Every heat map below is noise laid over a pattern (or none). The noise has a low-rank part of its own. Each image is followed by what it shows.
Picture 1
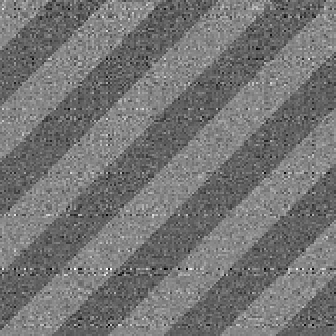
diagonal stripes
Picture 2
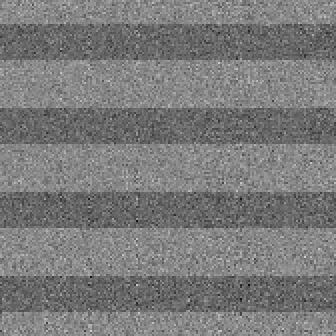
horizontal stripes
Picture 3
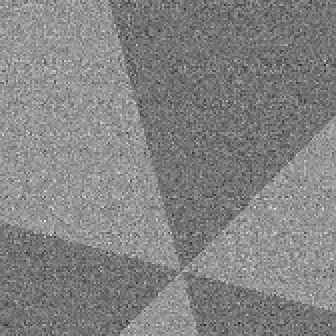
spokes from one point
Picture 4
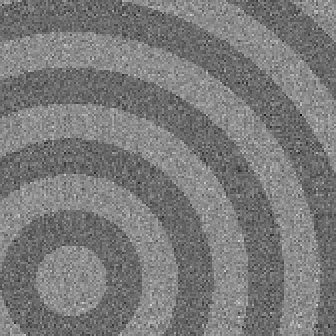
rings round one point
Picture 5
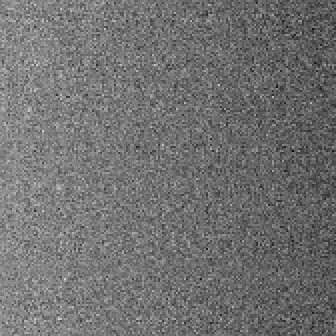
a smooth slope
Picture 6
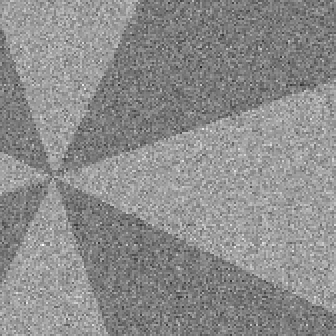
spokes from one point
